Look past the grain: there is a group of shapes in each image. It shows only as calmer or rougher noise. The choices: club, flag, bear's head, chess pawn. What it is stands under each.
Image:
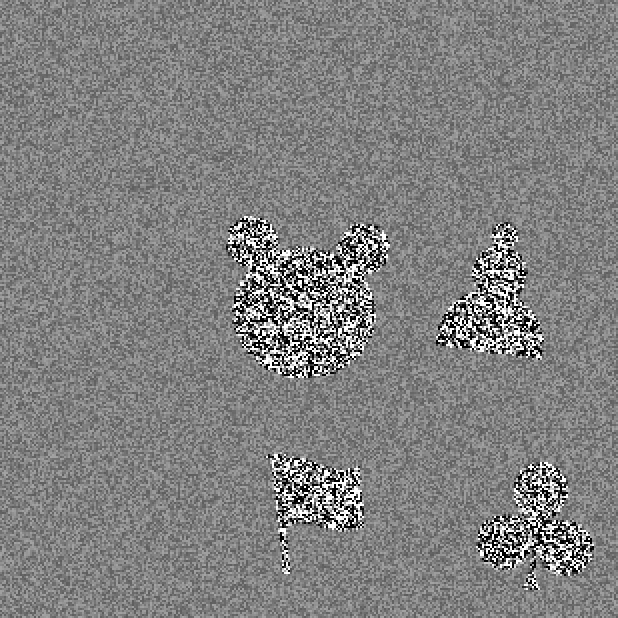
centre: bear's head; middle right: chess pawn; bottom middle: flag; bottom right: club
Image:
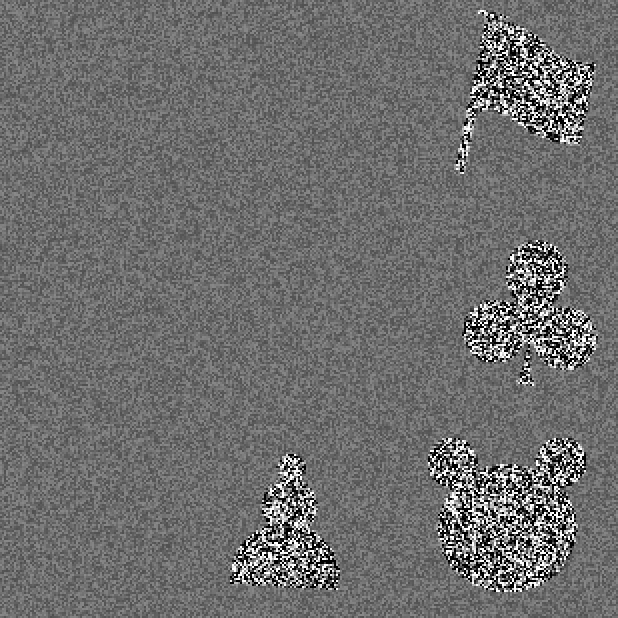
top right: flag; middle right: club; bottom middle: chess pawn; bottom right: bear's head
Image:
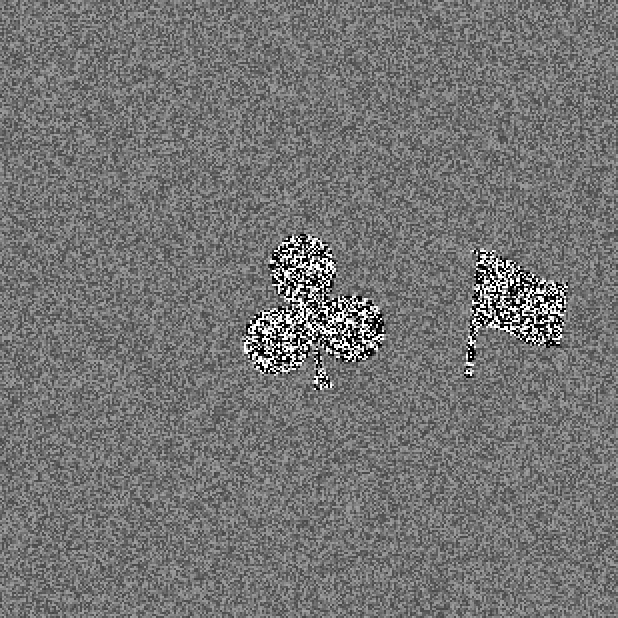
centre: club; middle right: flag
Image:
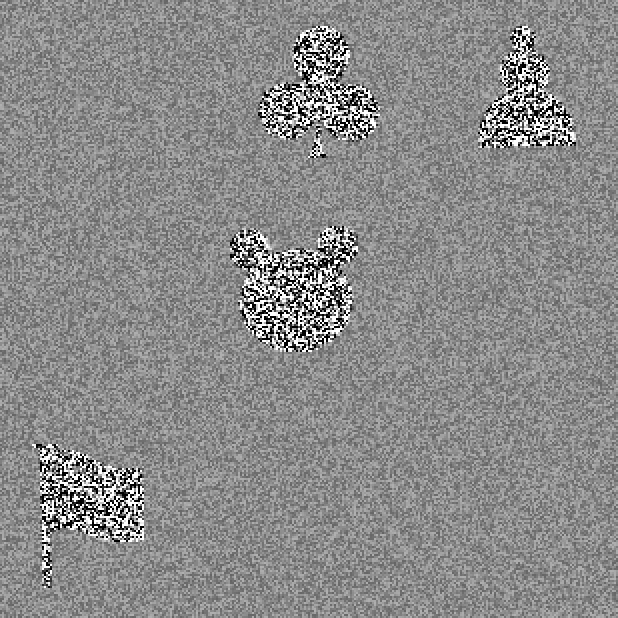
top middle: club; top right: chess pawn; centre: bear's head; bottom left: flag
